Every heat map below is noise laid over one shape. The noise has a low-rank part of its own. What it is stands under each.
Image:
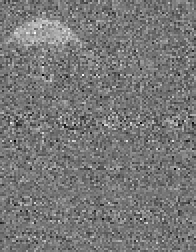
light umbrella, top left
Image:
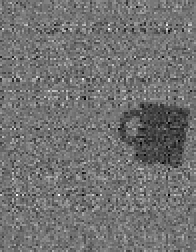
dark cup, middle right
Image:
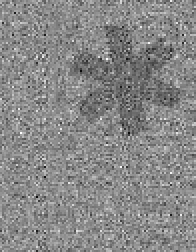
dark asterisk
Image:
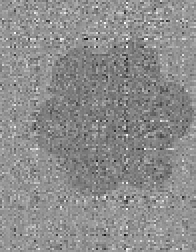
dark flower
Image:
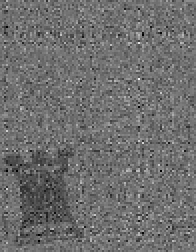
dark chess rook, bottom left
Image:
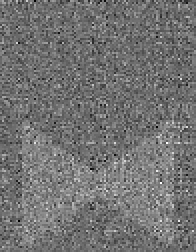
light bow tie
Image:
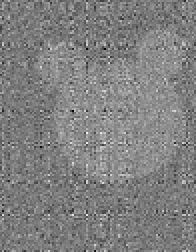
light bear's head
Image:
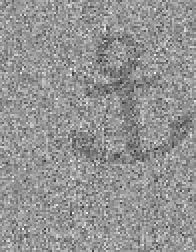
dark anchor
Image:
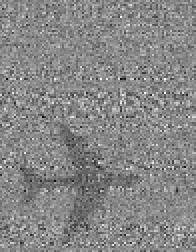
dark airplane
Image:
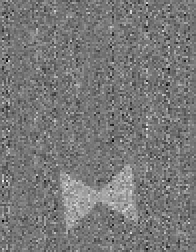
light bow tie, bottom middle
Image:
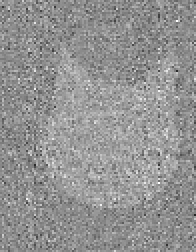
light cat's head
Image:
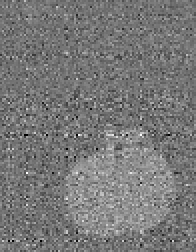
light apple
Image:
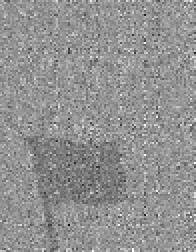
dark flag
